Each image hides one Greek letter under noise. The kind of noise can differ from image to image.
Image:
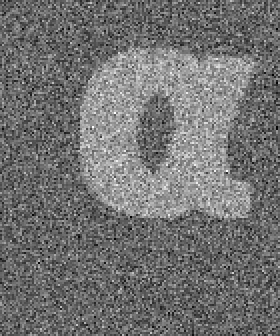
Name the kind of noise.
independent entries
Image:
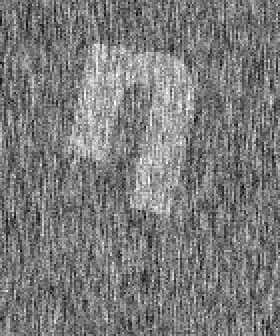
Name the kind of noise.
streaked along the columns
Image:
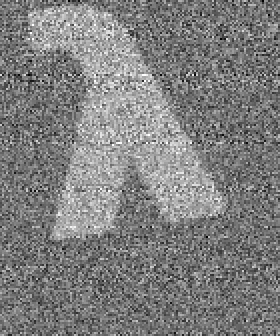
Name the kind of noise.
rows of uneven size
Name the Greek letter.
lambda
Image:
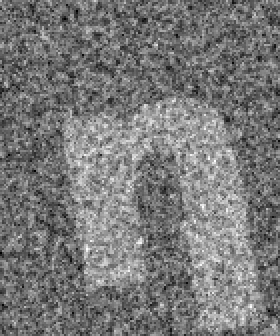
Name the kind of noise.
blotchy
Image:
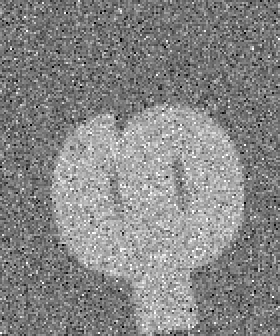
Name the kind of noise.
heavy tails
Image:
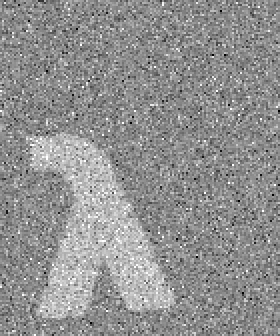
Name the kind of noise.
heavy tails
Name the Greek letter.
lambda
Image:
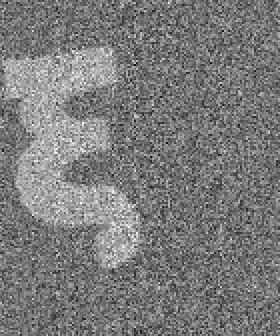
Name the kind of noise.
columns of uneven size
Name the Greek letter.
xi
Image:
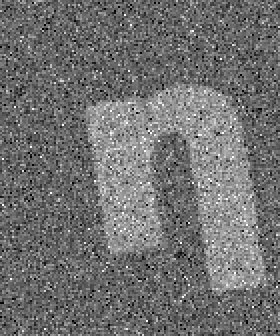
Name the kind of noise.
heavy tails
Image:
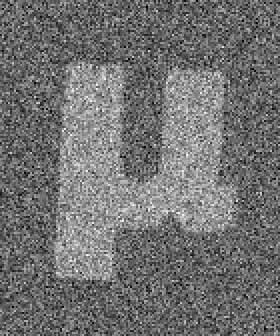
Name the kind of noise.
independent entries
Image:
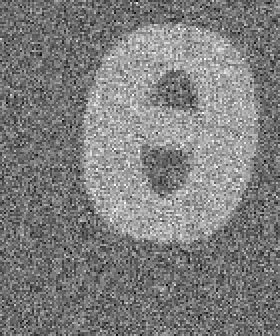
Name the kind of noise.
low rank plus noise
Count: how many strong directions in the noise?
three or four
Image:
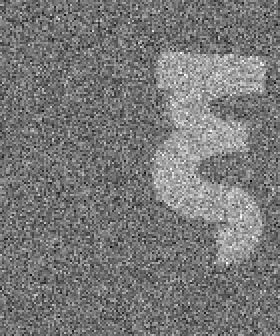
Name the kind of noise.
independent entries
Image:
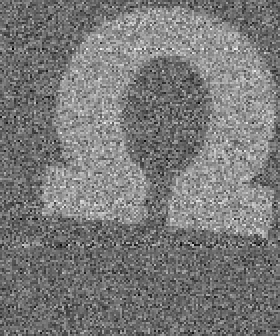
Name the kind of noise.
rows of uneven size
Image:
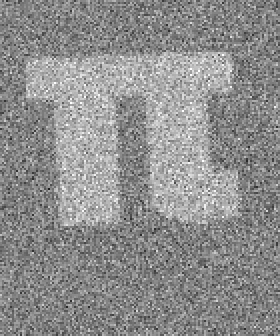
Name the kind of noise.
low rank plus noise
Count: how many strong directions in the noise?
three or four
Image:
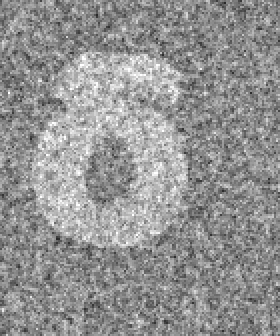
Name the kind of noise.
blotchy
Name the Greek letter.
delta
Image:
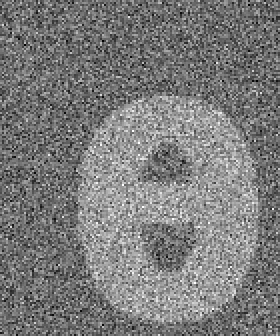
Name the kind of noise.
independent entries
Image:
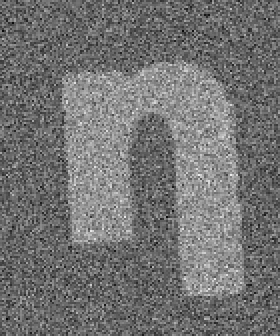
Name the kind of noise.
low rank plus noise
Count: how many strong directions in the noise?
three or four
